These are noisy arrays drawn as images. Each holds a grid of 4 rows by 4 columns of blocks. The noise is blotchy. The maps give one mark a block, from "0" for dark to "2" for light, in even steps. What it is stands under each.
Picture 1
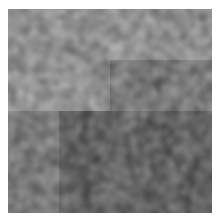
2 2 2 2
2 2 1 1
1 0 0 0
1 0 0 0
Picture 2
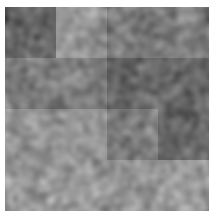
0 2 1 1
1 1 0 0
2 2 1 0
2 2 2 2
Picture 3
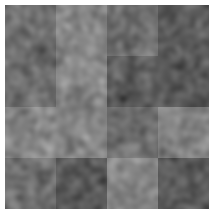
1 2 1 0
1 2 0 0
2 2 1 2
1 0 2 0
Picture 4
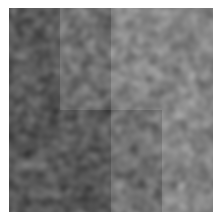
0 1 2 2
0 1 2 2
0 0 1 2
0 0 1 2
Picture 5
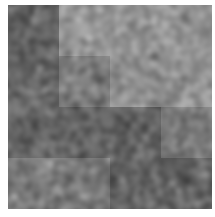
0 2 2 2
0 1 2 2
0 0 0 1
1 1 0 0
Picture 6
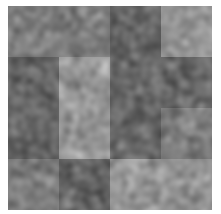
1 1 0 2
0 2 0 0
0 2 0 1
1 0 2 2
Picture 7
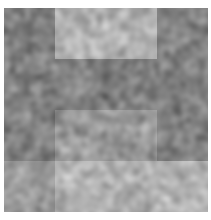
0 2 2 0
0 0 0 0
0 1 1 0
1 2 2 2
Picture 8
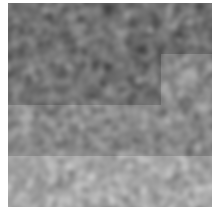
0 0 0 0
0 0 0 1
1 1 1 1
2 2 2 2
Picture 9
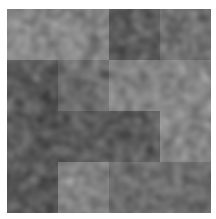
2 2 0 1
0 1 2 2
0 0 0 2
0 2 1 1
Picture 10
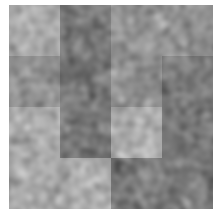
2 0 1 1
1 0 1 0
2 0 2 0
2 2 0 0
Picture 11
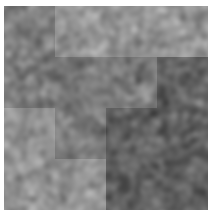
1 2 2 2
1 1 1 0
2 1 0 0
2 2 0 0
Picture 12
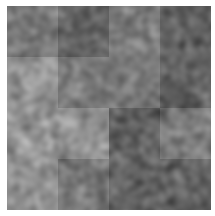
1 0 1 0
2 1 1 0
2 2 0 1
2 1 0 0
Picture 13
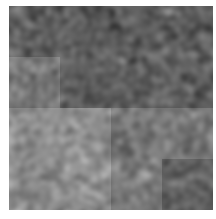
0 0 0 0
1 0 0 0
2 2 1 1
2 2 1 0
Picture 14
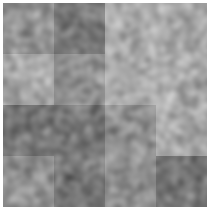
1 0 2 2
2 1 2 2
0 0 1 2
1 0 1 0
